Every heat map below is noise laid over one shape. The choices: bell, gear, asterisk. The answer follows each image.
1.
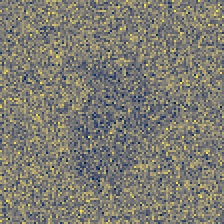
dark bell
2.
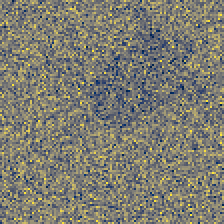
dark bell
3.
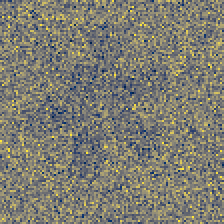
dark asterisk
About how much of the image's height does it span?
two thirds
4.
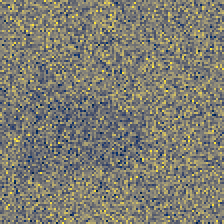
dark bell
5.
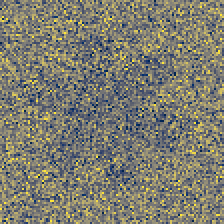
dark asterisk
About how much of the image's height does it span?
two thirds
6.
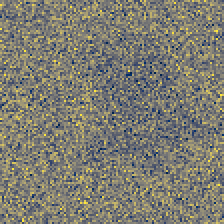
dark bell
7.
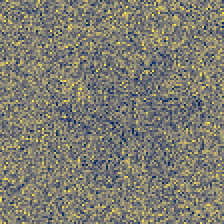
dark asterisk
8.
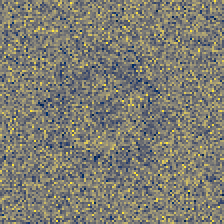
dark gear
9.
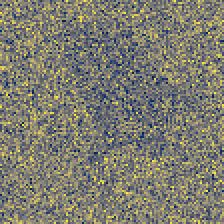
dark bell
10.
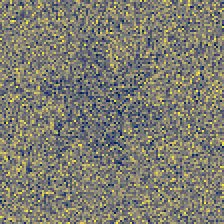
dark asterisk
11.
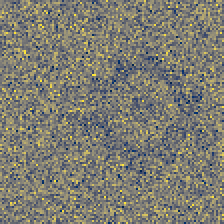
dark gear
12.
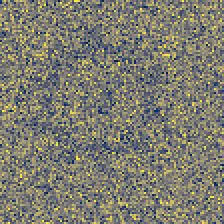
dark gear
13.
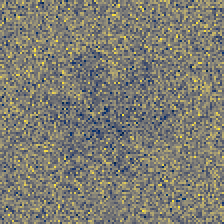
dark asterisk
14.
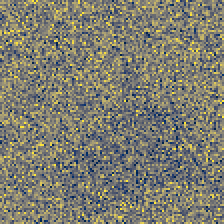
dark bell
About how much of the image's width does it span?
two thirds
